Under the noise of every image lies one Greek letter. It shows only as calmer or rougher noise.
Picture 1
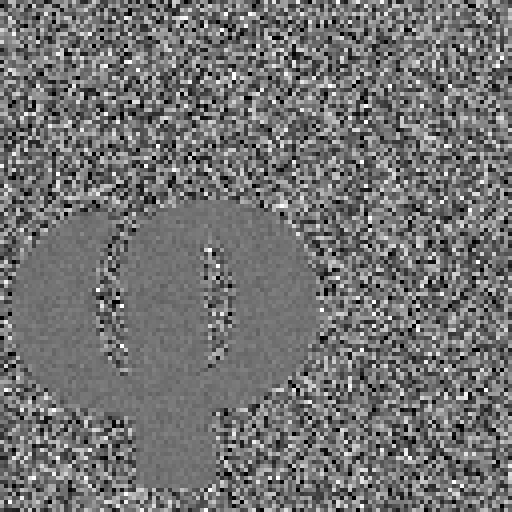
phi
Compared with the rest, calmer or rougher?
calmer
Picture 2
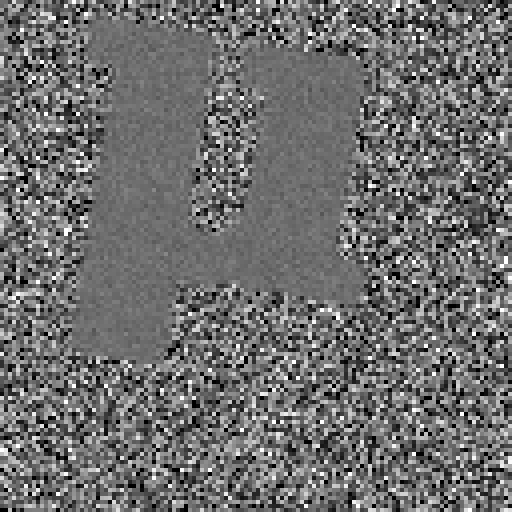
mu
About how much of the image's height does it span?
two thirds
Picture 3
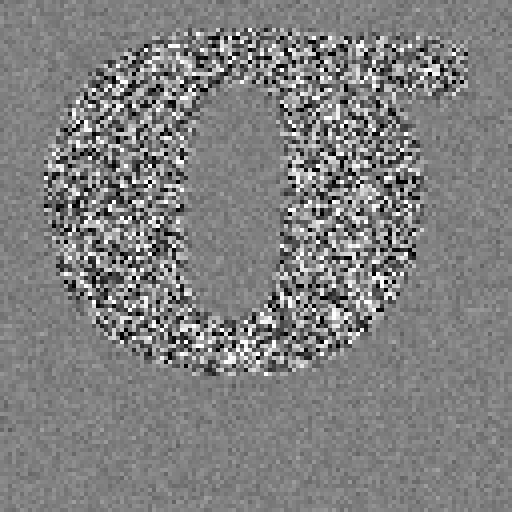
sigma
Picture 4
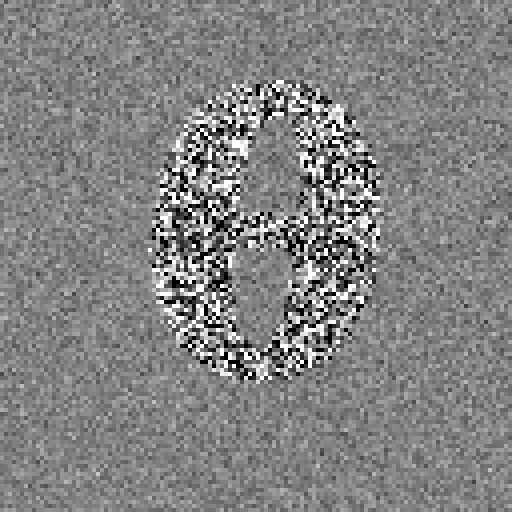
theta
